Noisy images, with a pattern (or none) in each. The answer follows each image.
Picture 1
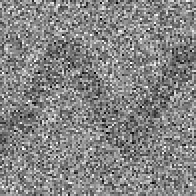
a wavy band
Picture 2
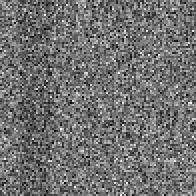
one vertical stripe
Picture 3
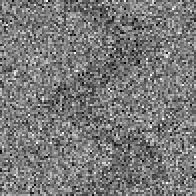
a wavy band
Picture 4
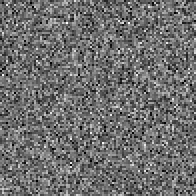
only noise
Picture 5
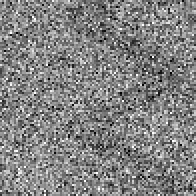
a wavy band
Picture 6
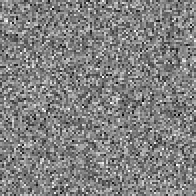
only noise
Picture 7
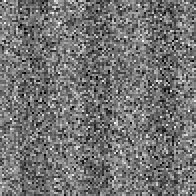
vertical stripes
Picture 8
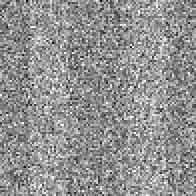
vertical stripes
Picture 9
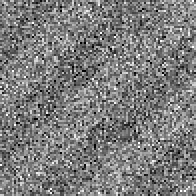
diagonal stripes
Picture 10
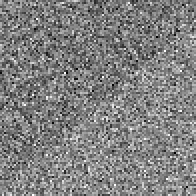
a sharp edge
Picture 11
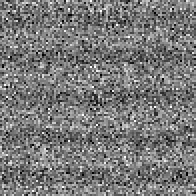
horizontal stripes
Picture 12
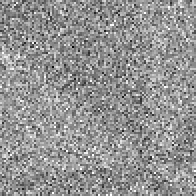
spokes from one point
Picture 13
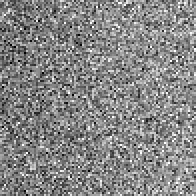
a smooth slope
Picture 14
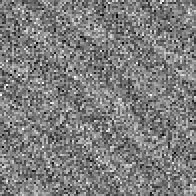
diagonal stripes
